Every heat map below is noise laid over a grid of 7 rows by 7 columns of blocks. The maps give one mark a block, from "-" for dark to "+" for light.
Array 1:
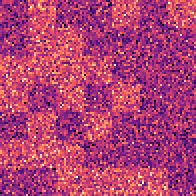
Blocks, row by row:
- + - - + - +
- + + - - - -
+ + + + - - -
+ - + - + - -
- + - + - - -
+ + + - - - -
- - + + + + -
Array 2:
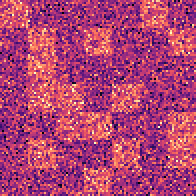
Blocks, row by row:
+ - - - - + -
- + - + - - +
- + - - - - -
- + + - + - -
- - + + - - +
- + - - + - +
- - - + - - -
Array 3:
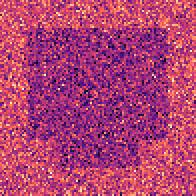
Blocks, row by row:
+ + + + + + +
+ - - - - - +
+ - - - - - +
+ - - - - - +
+ - - - - - +
+ + - - - + +
+ + + + + + +
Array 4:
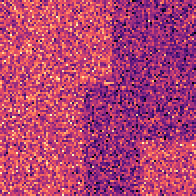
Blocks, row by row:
+ + + + - - -
+ + + + - - -
+ + + + - - -
+ + + - - - -
+ + + - - - -
+ + + - - + +
+ + + - - + +
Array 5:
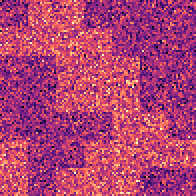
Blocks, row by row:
- + + - - - -
+ + + + - - -
- - + + + - -
- - + + + - -
- - - - + + -
+ - - + + + +
+ - + + + - -
